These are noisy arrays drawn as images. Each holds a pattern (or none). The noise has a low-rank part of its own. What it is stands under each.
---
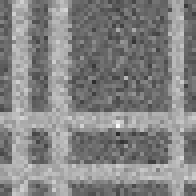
bands of rows crossing bands of columns
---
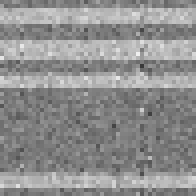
bands of rows
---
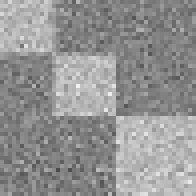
blocks along the diagonal
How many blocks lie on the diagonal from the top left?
3
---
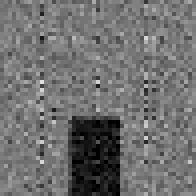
one block
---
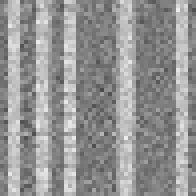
bands of columns
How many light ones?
5
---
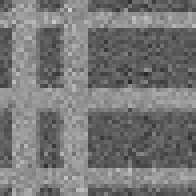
bands of rows crossing bands of columns
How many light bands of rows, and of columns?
3 and 2
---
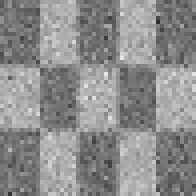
a checkerboard
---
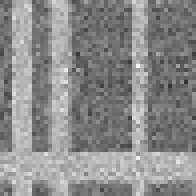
bands of rows crossing bands of columns
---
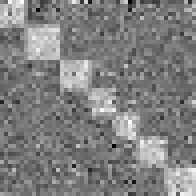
blocks along the diagonal
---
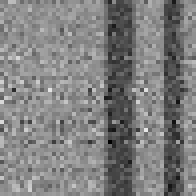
bands of columns
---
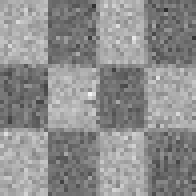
a checkerboard
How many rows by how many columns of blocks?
3 by 4
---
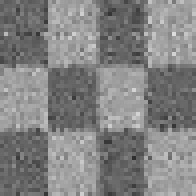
a checkerboard
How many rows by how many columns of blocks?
3 by 4
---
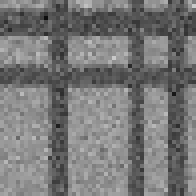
bands of rows crossing bands of columns
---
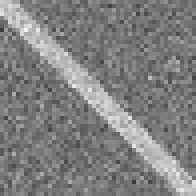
a diagonal band
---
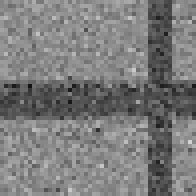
bands of rows crossing bands of columns
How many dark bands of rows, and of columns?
1 and 1
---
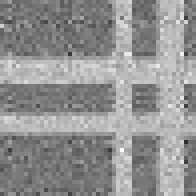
bands of rows crossing bands of columns
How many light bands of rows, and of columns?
2 and 2
